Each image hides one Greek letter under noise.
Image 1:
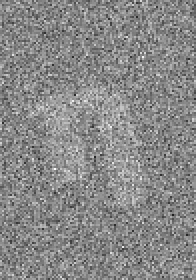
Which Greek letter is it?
eta
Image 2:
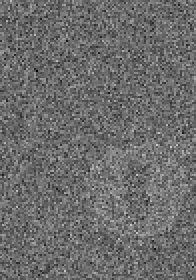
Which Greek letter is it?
sigma
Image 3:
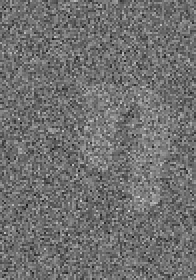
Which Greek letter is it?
eta
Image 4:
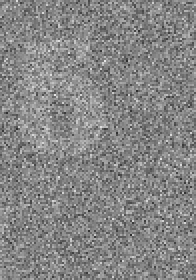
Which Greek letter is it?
delta
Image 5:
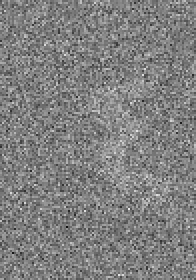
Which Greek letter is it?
xi
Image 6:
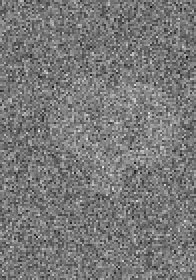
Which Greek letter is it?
phi
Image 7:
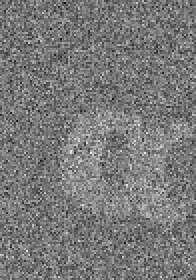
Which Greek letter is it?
alpha
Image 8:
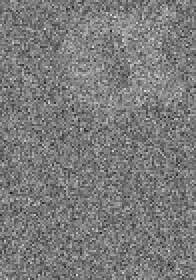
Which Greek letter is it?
alpha
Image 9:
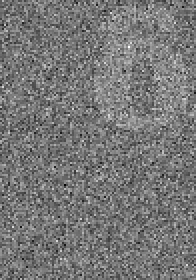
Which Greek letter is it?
delta
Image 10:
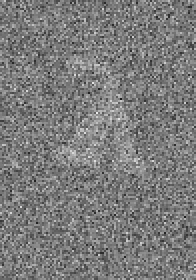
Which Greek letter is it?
lambda
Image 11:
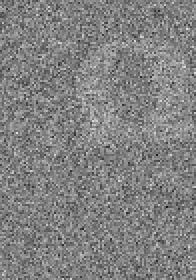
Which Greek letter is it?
omega
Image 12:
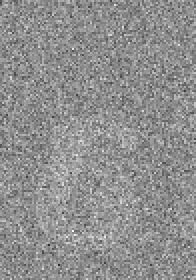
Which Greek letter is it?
delta
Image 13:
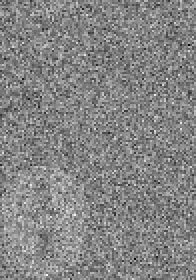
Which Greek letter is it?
theta
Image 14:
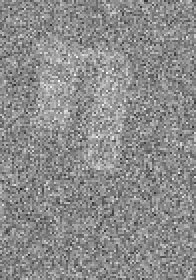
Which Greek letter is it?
eta
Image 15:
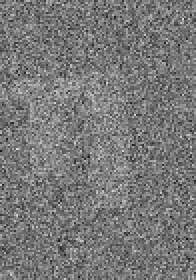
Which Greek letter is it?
eta
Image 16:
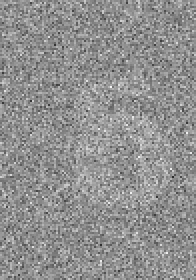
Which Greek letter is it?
delta
